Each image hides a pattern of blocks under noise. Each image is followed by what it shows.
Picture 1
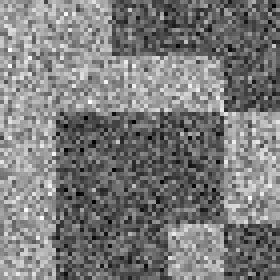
no symmetry
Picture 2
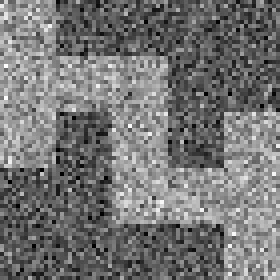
the same after a half turn
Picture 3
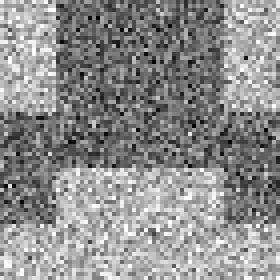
left and right mirror each other
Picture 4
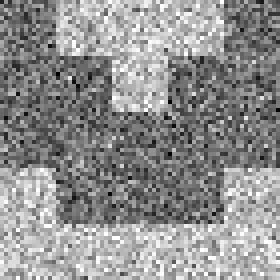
left and right mirror each other
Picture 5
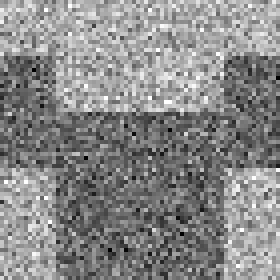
left and right mirror each other
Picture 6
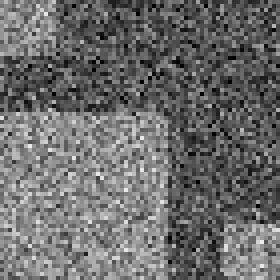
mirrored about the diagonal from the bottom left
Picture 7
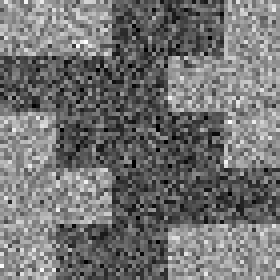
the same after a half turn
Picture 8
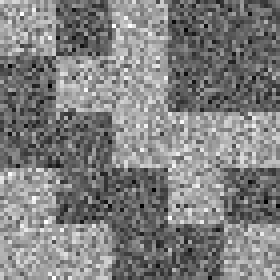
mirrored about the diagonal from the bottom left
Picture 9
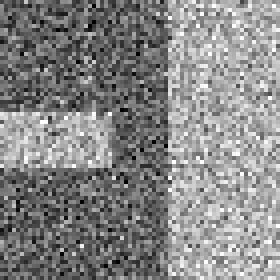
top and bottom mirror each other
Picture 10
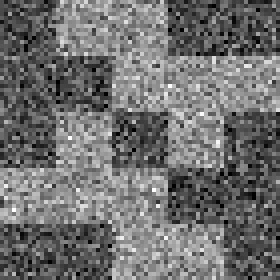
the same after a half turn
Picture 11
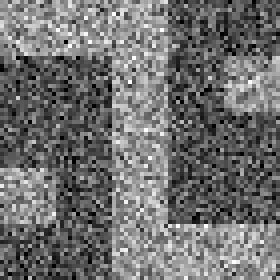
the same after a half turn
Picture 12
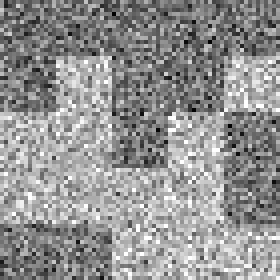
no symmetry
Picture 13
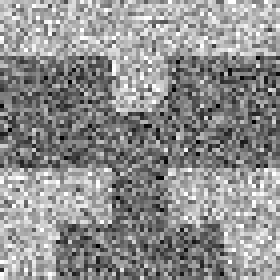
left and right mirror each other
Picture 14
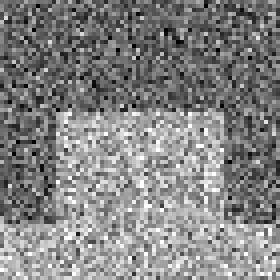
left and right mirror each other
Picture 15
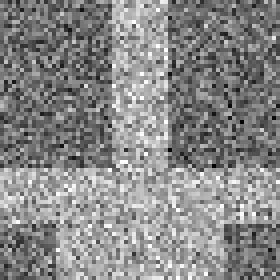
left and right mirror each other
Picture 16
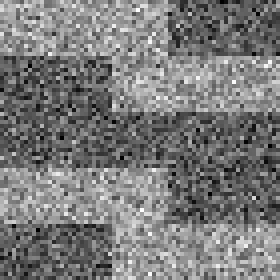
the same after a half turn
